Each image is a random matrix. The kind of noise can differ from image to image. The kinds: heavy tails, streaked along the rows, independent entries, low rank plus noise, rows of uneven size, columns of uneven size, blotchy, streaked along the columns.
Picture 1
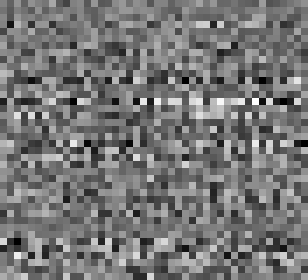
rows of uneven size
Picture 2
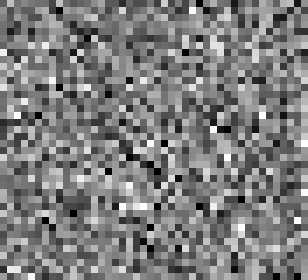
independent entries
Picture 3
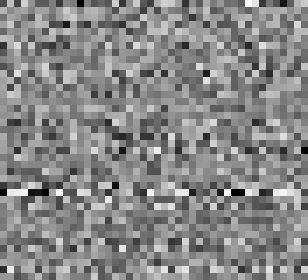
rows of uneven size
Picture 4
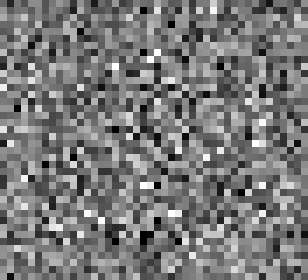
low rank plus noise
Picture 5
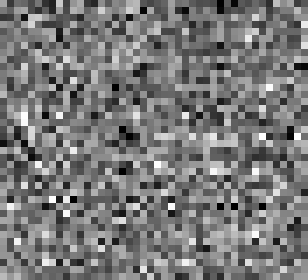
low rank plus noise
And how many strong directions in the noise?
one
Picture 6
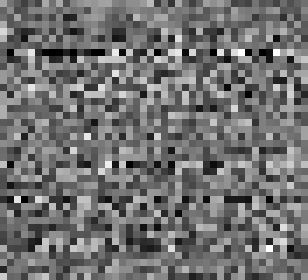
rows of uneven size
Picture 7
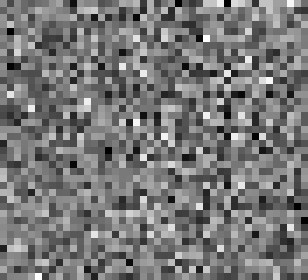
low rank plus noise
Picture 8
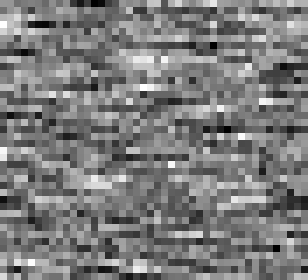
streaked along the rows
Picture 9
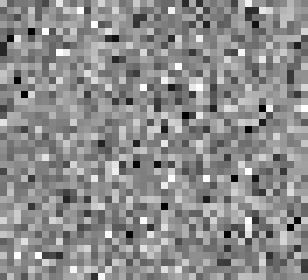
heavy tails
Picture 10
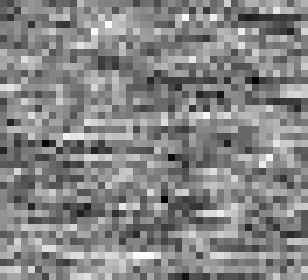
streaked along the rows
